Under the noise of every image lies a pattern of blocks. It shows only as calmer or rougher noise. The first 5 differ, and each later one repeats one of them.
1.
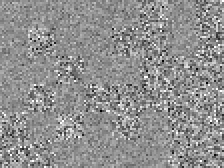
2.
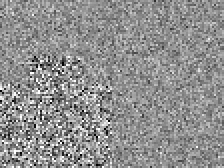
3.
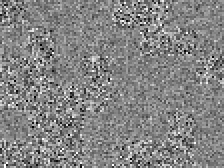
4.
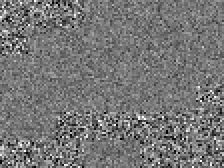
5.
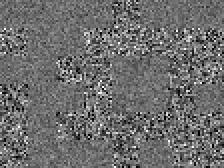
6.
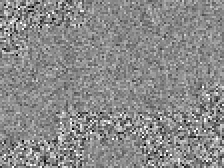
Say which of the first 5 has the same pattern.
4
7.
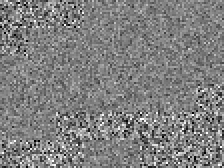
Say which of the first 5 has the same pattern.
4
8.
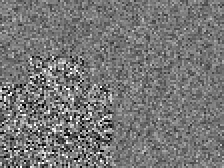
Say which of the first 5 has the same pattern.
2
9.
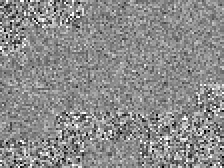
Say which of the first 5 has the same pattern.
4
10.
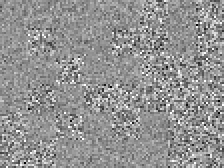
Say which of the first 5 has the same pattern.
1
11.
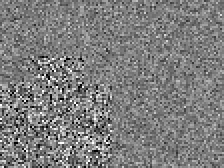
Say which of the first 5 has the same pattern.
2
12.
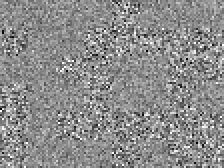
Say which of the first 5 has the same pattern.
5
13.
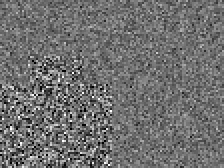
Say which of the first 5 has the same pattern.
2
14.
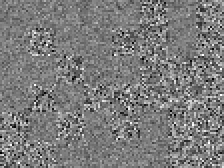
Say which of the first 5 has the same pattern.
1
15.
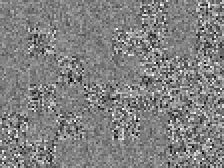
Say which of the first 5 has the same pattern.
1
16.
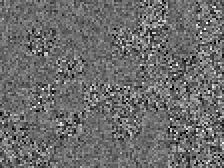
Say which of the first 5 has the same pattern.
1
